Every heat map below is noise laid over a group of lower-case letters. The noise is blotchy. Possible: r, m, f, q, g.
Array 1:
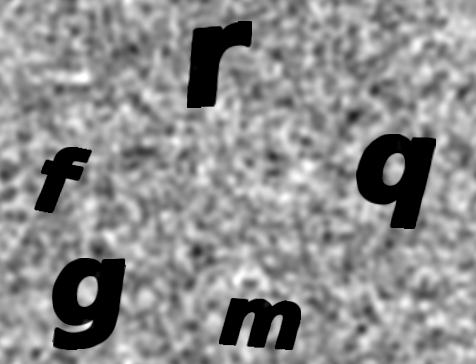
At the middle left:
f
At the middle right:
q
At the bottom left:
g
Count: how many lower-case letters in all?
5
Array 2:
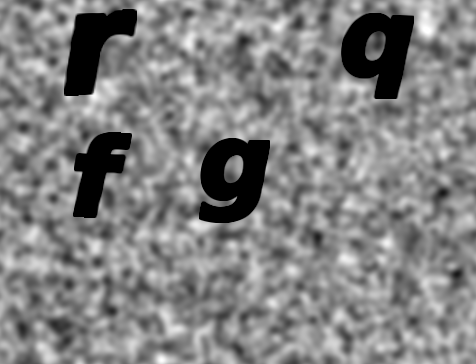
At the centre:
g
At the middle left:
f
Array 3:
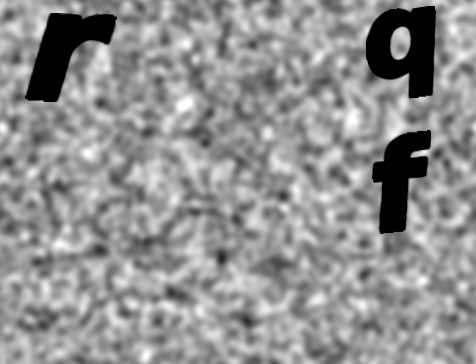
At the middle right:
f
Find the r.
top left
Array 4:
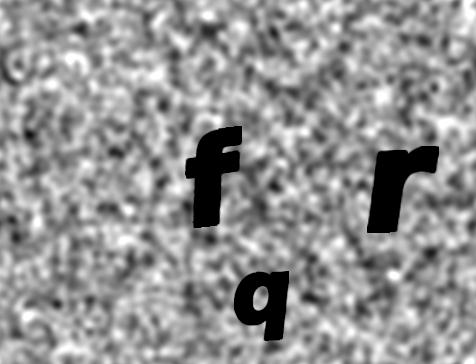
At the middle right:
r
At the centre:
f
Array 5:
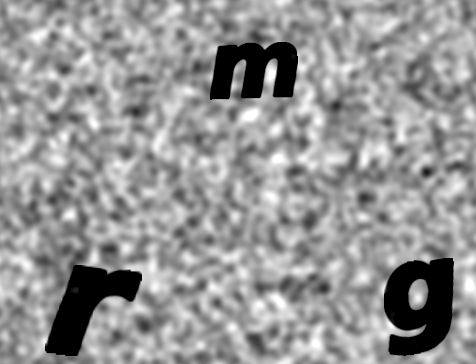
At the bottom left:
r
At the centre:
nothing
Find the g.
bottom right
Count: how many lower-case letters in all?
3
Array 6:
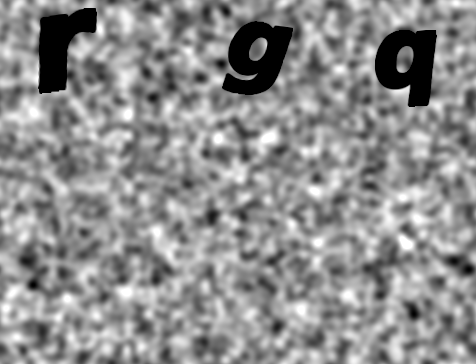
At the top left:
r
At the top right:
q
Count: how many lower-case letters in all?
3
